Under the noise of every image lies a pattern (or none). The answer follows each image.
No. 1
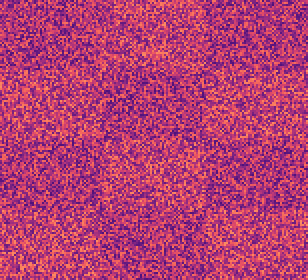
a checkerboard
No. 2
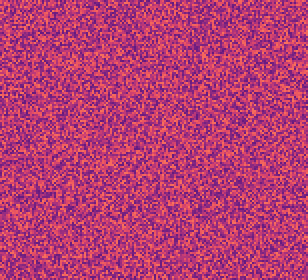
only noise
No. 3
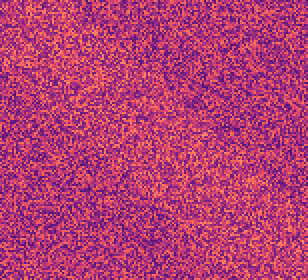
a diagonal band
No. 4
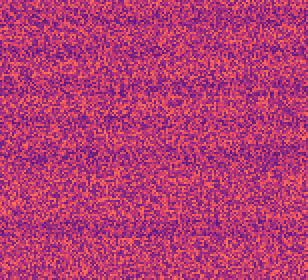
bands of rows
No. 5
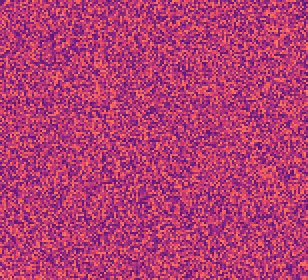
only noise
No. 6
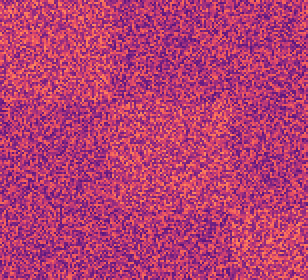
blocks along the diagonal
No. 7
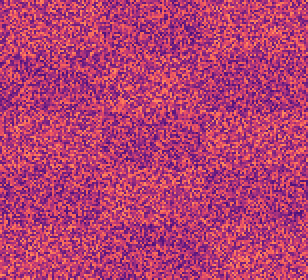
a checkerboard
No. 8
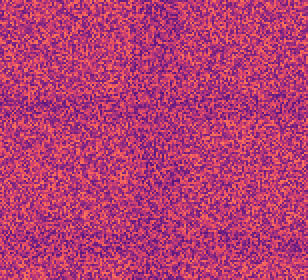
bands of rows crossing bands of columns
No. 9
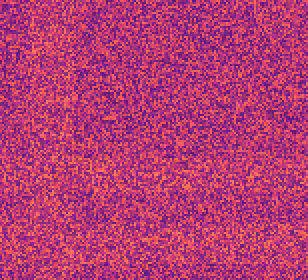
bands of rows crossing bands of columns
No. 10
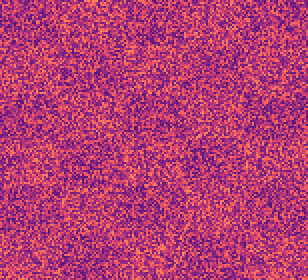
a checkerboard
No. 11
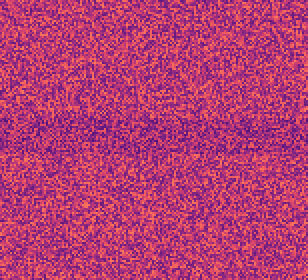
one band of rows
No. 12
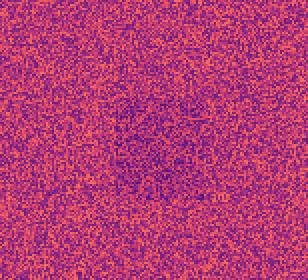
one block
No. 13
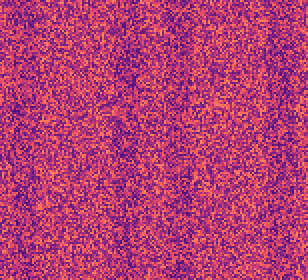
bands of columns
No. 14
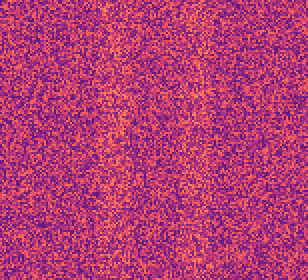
bands of columns
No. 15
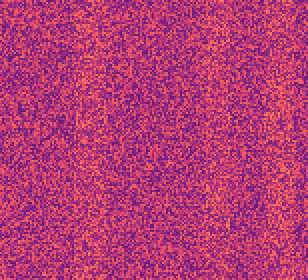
bands of columns
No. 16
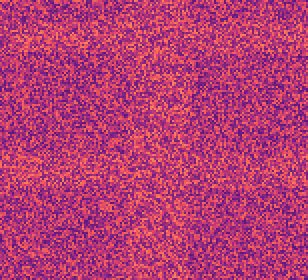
bands of rows crossing bands of columns
